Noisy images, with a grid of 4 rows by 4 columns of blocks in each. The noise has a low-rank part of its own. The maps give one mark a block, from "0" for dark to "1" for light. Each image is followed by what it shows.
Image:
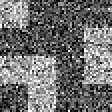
1 0 0 0
0 0 0 1
1 1 0 1
0 1 0 0
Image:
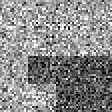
1 1 1 1
1 1 1 1
1 0 0 0
1 1 0 0
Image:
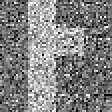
0 1 0 0
0 1 1 0
0 1 0 0
0 1 0 0
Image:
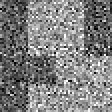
0 1 1 0
0 1 1 0
0 0 1 1
0 1 1 1
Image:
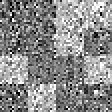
0 0 1 1
0 0 1 0
1 0 0 1
0 1 0 0
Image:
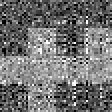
0 0 0 0
0 1 0 1
1 1 1 1
0 1 0 0
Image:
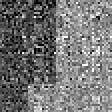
0 0 1 1
0 0 1 1
0 0 1 1
0 1 1 1
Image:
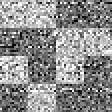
1 1 0 0
0 0 1 1
1 0 1 0
0 1 0 0
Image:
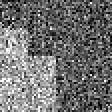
0 0 0 0
1 0 0 0
1 1 0 0
1 1 0 0
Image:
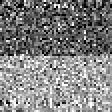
0 0 0 0
0 0 0 0
1 1 1 1
1 1 1 1
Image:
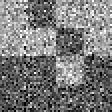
1 0 1 1
1 1 0 1
0 0 1 0
0 0 0 0
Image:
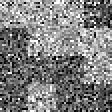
1 1 1 0
0 1 1 1
0 0 0 1
0 1 0 0
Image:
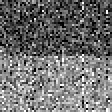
0 0 0 0
0 0 0 0
1 1 1 1
1 1 1 1
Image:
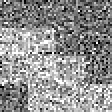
0 0 0 0
1 1 0 0
1 1 1 0
0 1 1 1
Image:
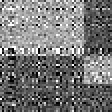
1 1 1 0
1 1 1 0
0 0 0 1
0 0 0 0
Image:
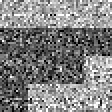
1 1 1 1
0 0 0 0
0 0 0 1
0 1 1 1
